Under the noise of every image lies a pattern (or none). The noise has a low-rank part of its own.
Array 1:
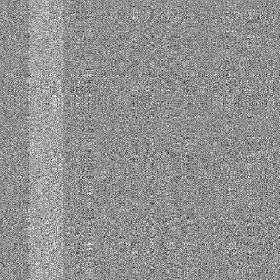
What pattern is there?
one vertical stripe
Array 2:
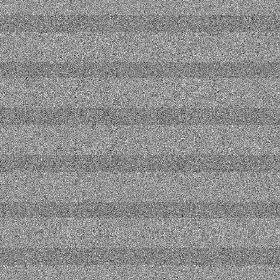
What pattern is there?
horizontal stripes
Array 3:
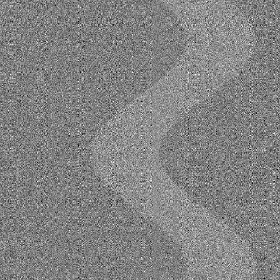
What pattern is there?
a wavy band
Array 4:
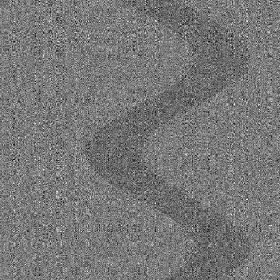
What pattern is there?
a wavy band
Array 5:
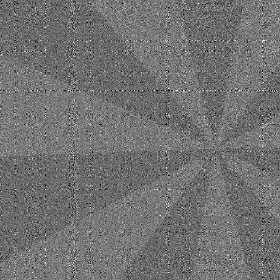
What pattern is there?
spokes from one point
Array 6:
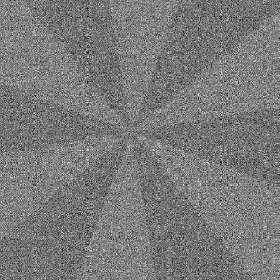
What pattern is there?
spokes from one point
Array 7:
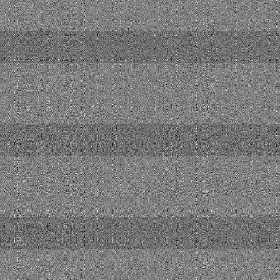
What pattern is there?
horizontal stripes
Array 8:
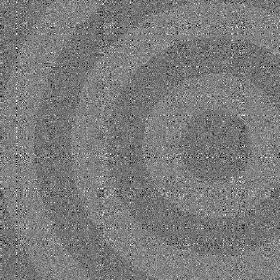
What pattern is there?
rings round one point
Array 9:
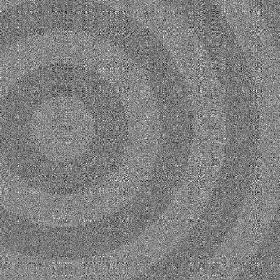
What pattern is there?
rings round one point
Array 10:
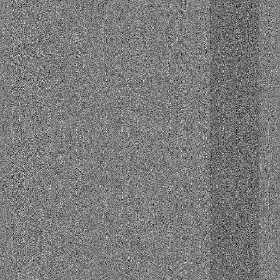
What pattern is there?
one vertical stripe
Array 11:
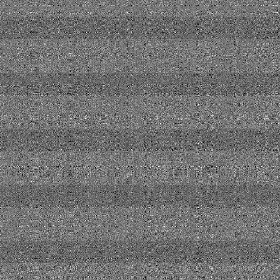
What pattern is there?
horizontal stripes
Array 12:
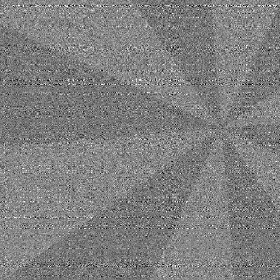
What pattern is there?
spokes from one point
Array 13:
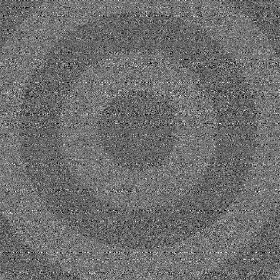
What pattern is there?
rings round one point
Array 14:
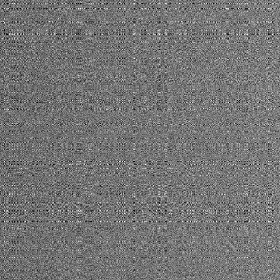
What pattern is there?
a smooth slope
